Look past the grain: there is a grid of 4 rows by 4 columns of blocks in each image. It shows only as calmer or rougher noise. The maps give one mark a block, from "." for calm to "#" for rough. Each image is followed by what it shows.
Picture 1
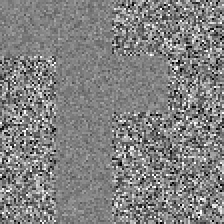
..##
#..#
#.##
#.##
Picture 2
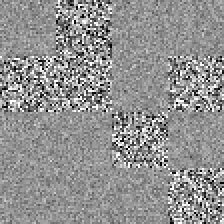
.#..
##.#
..#.
...#
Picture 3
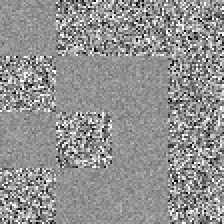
.###
#..#
.#.#
#..#
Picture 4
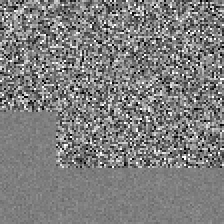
####
####
.###
....
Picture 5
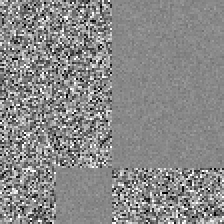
##..
##..
##..
#.##
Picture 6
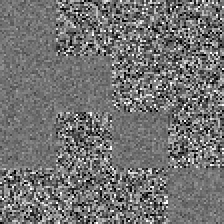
.###
..##
.#.#
###.
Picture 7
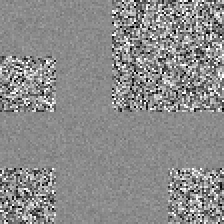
..##
#.##
....
#..#
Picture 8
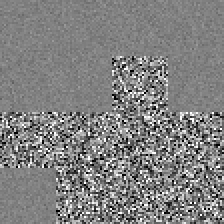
....
..#.
####
.###
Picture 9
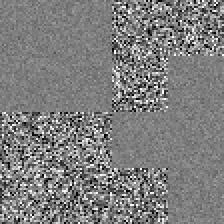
..##
..#.
##..
###.
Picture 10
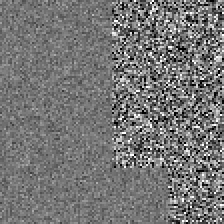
..##
..##
..##
...#
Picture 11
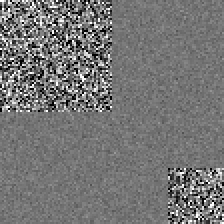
##..
##..
....
...#
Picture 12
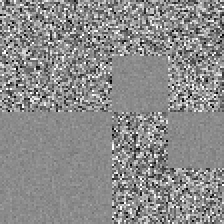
####
##.#
..#.
..##
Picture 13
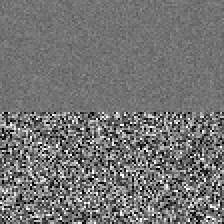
....
....
####
####
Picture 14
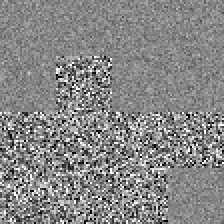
....
.#..
####
###.
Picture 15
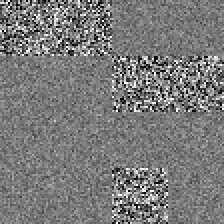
##..
..##
....
..#.
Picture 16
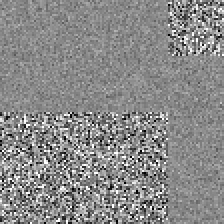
...#
....
###.
###.
